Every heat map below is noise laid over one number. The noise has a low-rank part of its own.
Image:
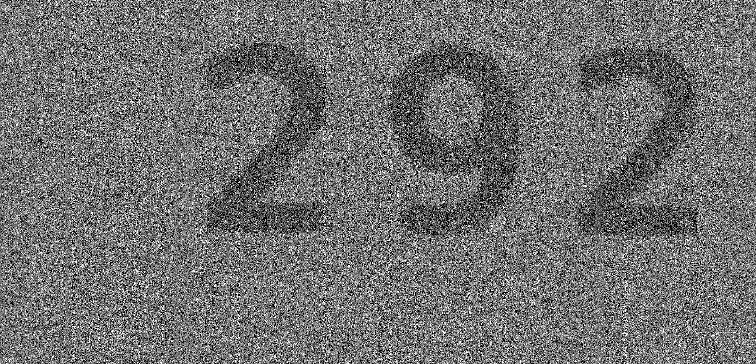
292
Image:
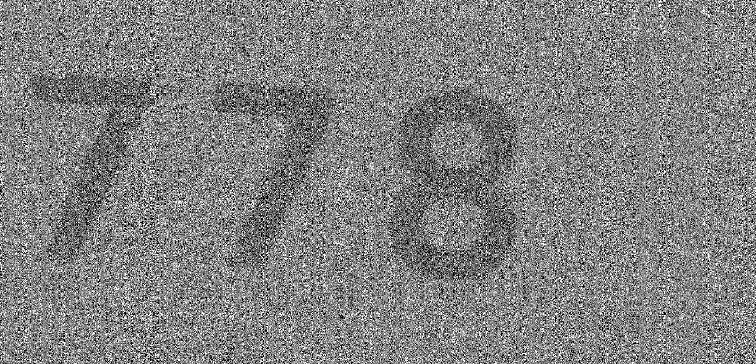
778
